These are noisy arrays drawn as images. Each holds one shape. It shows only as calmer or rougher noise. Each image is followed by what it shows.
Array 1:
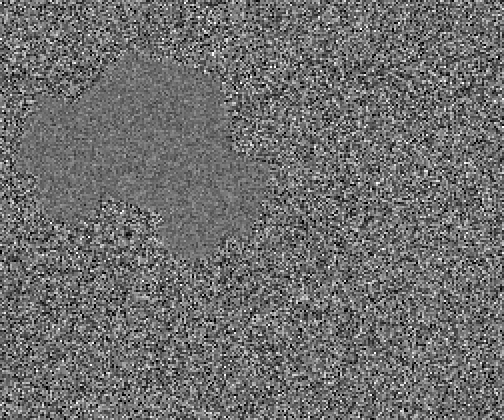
car
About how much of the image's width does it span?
half
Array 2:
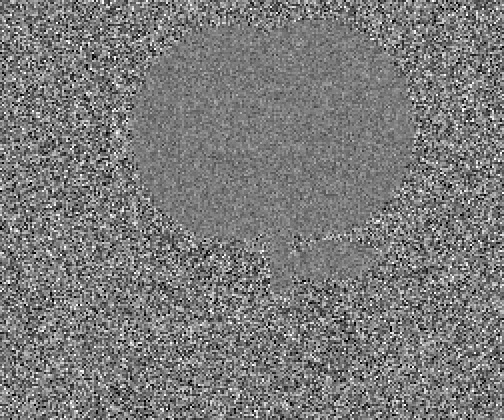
apple
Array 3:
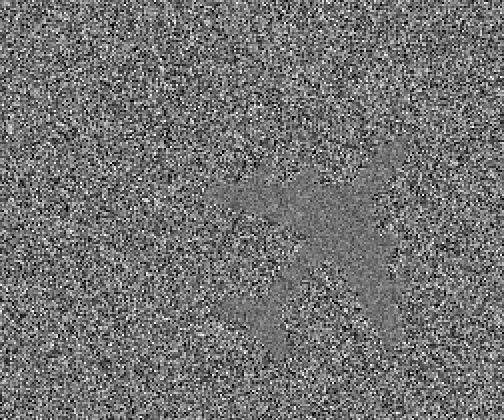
airplane
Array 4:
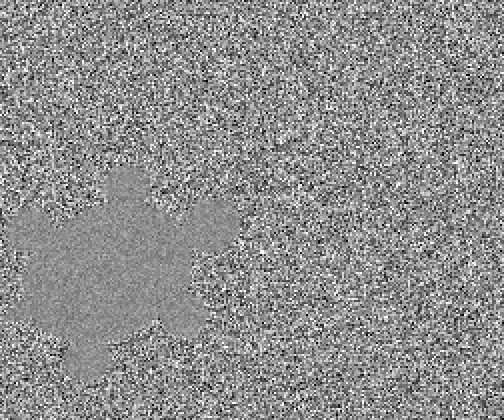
turtle
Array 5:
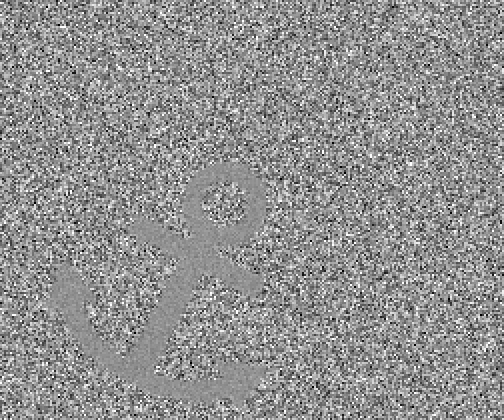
anchor
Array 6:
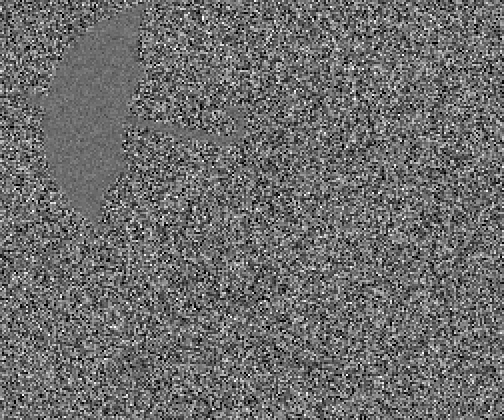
umbrella
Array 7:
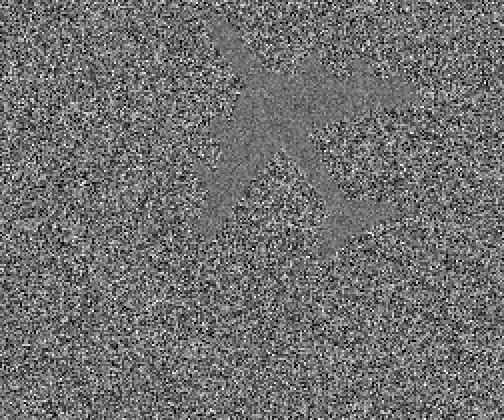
airplane
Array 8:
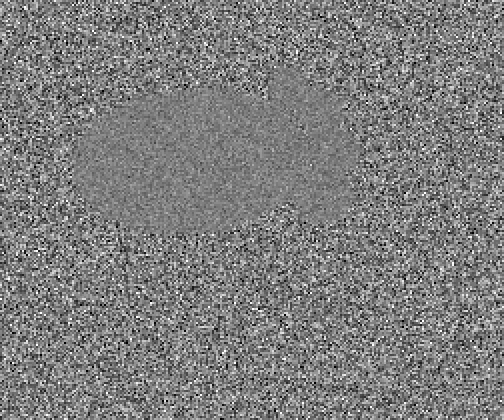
footprint
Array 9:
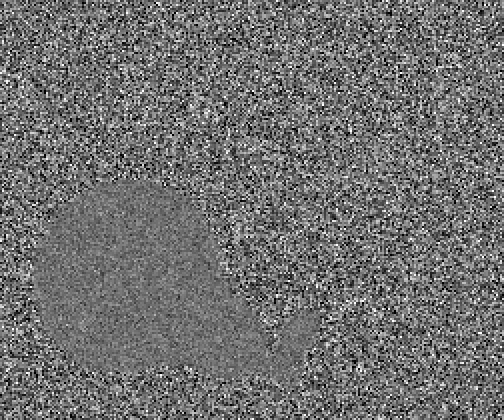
pear
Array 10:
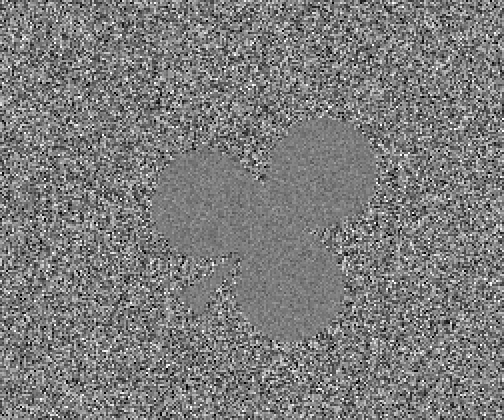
club
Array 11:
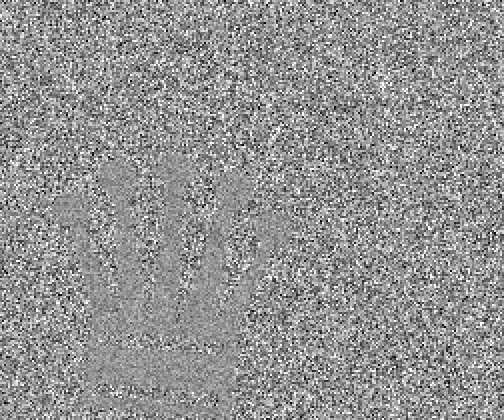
chess queen
